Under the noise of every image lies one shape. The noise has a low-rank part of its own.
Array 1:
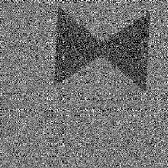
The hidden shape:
bow tie
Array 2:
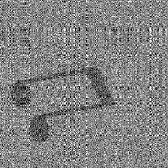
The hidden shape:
pair of musical notes
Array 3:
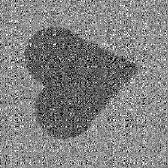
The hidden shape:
heart
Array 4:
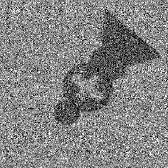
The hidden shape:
chess bishop
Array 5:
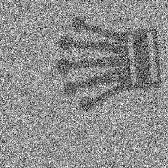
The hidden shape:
chess queen
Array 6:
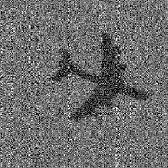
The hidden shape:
airplane
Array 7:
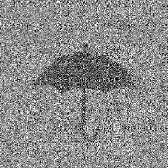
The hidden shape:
umbrella
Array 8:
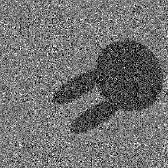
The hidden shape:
rabbit's head
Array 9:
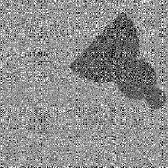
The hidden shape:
chess pawn
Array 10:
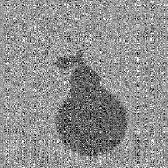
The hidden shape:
pear
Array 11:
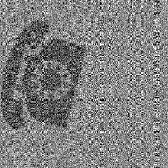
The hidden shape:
telephone
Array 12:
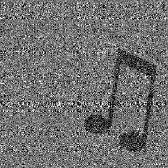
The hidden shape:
pair of musical notes
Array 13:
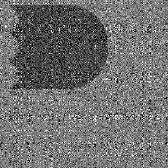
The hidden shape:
ghost
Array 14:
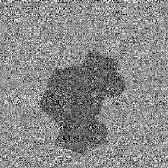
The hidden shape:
car
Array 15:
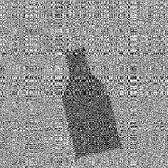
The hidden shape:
bottle
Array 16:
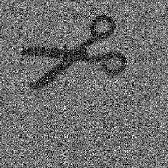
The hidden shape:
pair of scissors
